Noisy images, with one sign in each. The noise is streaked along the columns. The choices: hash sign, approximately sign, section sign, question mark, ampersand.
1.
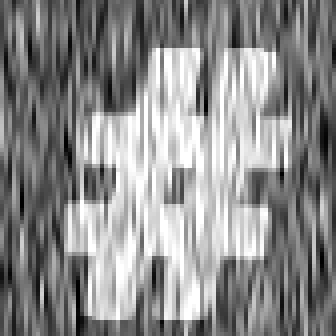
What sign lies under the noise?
hash sign
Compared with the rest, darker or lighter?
lighter
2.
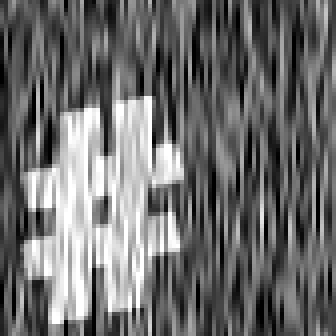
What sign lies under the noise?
hash sign
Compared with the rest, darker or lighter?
lighter
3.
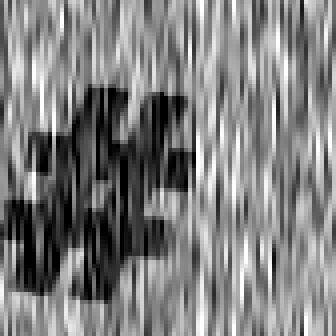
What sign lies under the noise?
hash sign
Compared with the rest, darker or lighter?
darker
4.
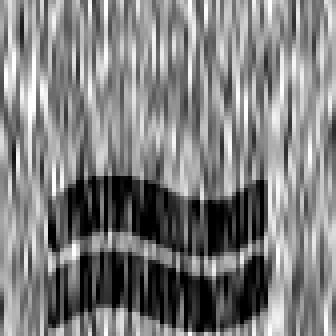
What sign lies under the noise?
approximately sign
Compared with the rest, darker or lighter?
darker
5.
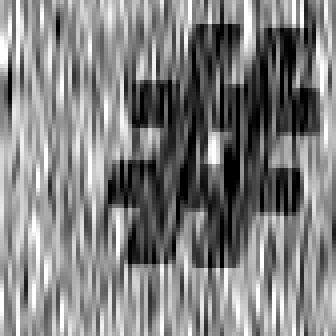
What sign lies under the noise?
hash sign
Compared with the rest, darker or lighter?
darker
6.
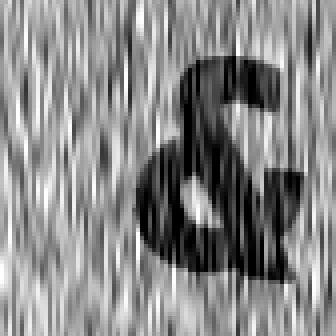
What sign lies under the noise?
ampersand
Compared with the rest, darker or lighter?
darker
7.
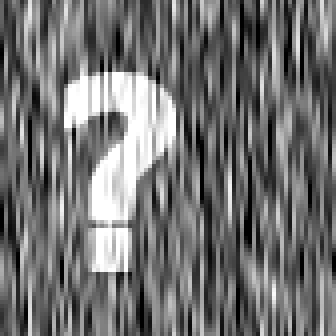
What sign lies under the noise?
question mark
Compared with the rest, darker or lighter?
lighter
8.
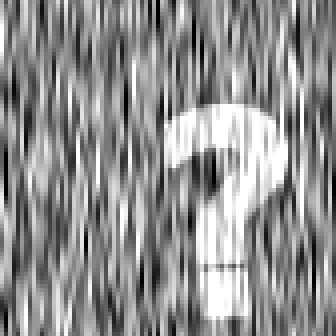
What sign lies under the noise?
question mark
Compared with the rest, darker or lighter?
lighter
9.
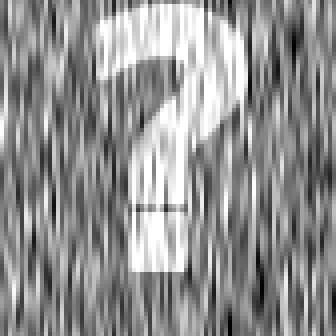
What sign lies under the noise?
question mark
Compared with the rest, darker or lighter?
lighter
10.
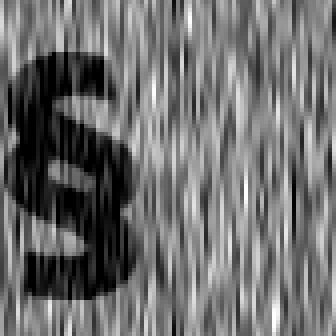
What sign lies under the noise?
section sign
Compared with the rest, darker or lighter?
darker
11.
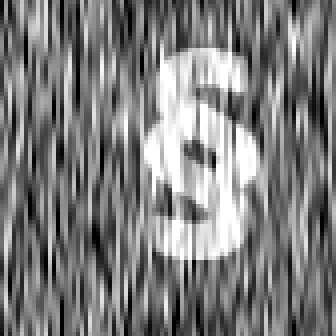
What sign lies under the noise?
section sign
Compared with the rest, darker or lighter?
lighter
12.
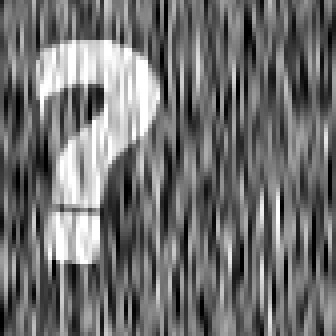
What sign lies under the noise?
question mark
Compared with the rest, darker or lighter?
lighter
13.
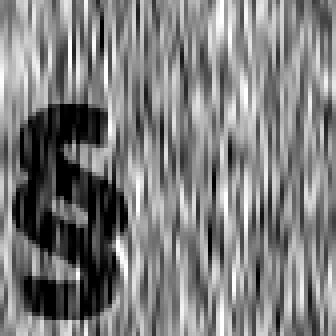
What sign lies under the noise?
section sign
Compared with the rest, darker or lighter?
darker
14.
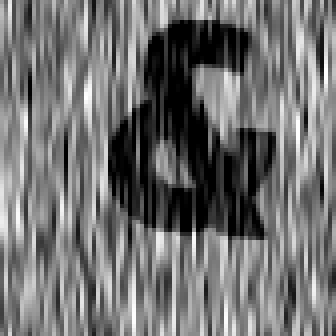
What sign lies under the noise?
ampersand
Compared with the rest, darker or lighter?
darker
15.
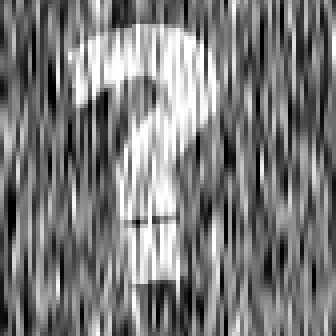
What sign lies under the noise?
question mark
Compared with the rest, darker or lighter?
lighter
